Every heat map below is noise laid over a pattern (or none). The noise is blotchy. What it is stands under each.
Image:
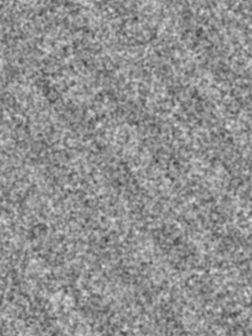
diagonal stripes
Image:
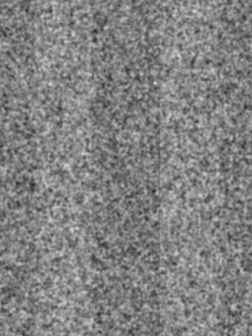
vertical stripes
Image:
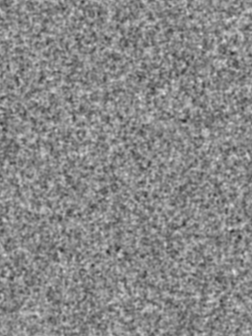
only noise
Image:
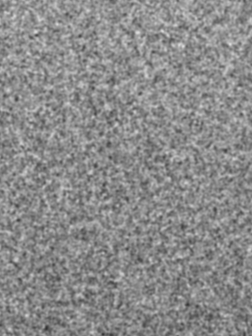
a smooth slope
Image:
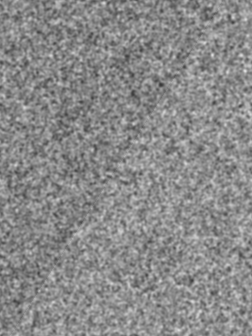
a sharp edge
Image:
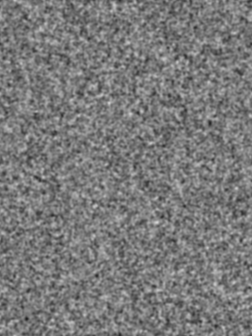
only noise
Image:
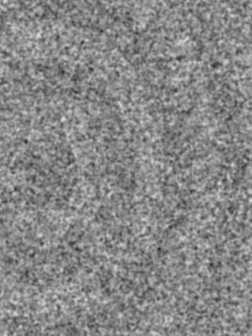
rings round one point
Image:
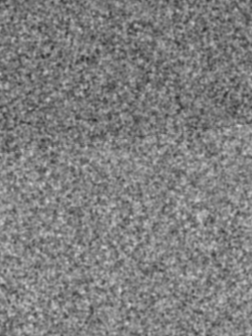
a sharp edge
